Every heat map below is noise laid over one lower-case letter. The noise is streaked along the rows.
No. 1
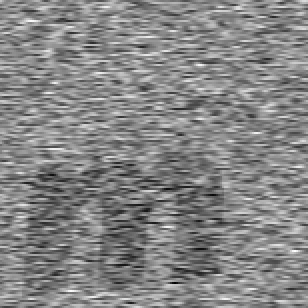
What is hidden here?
dark m
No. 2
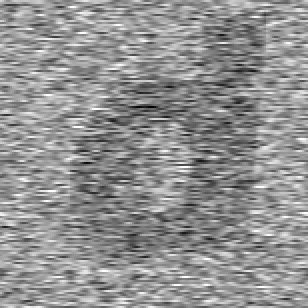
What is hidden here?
dark d
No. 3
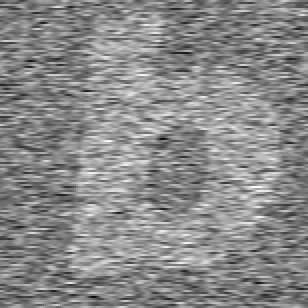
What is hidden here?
light b
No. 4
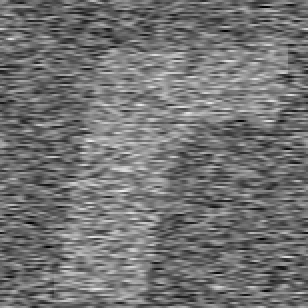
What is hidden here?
light r
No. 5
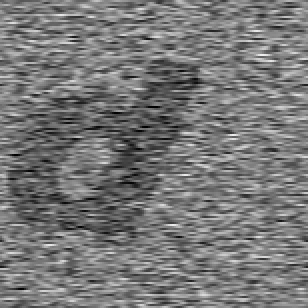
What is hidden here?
dark d
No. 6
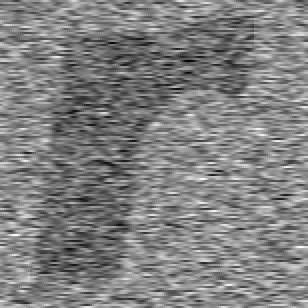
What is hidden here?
dark r
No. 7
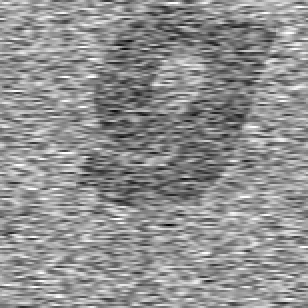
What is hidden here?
dark g
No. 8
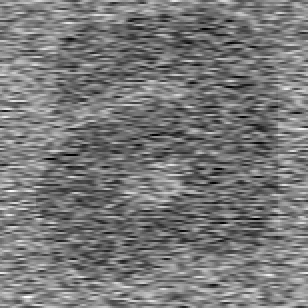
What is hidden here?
dark a
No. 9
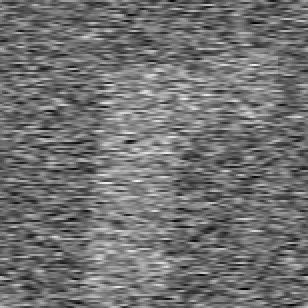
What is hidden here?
light r
